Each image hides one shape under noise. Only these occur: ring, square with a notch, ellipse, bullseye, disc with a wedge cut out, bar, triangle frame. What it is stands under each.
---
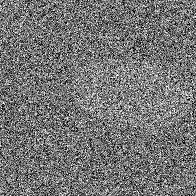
light ellipse
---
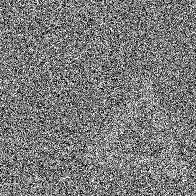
light triangle frame
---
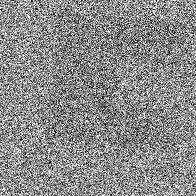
dark square with a notch
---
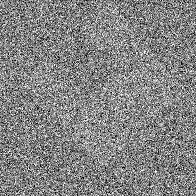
light square with a notch
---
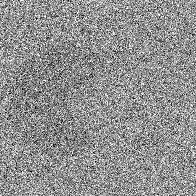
dark disc with a wedge cut out
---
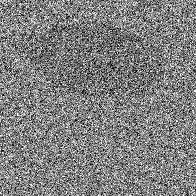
dark ellipse
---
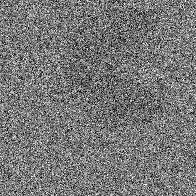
dark disc with a wedge cut out
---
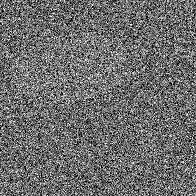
light ellipse
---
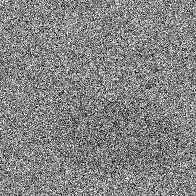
dark ellipse
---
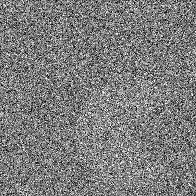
light disc with a wedge cut out
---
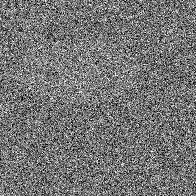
light ellipse
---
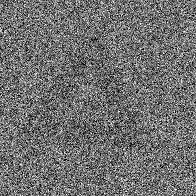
dark triangle frame
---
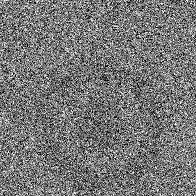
dark bullseye
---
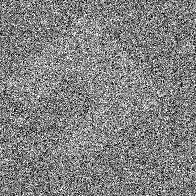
light square with a notch
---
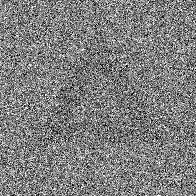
dark triangle frame
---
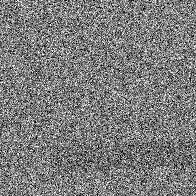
dark bar
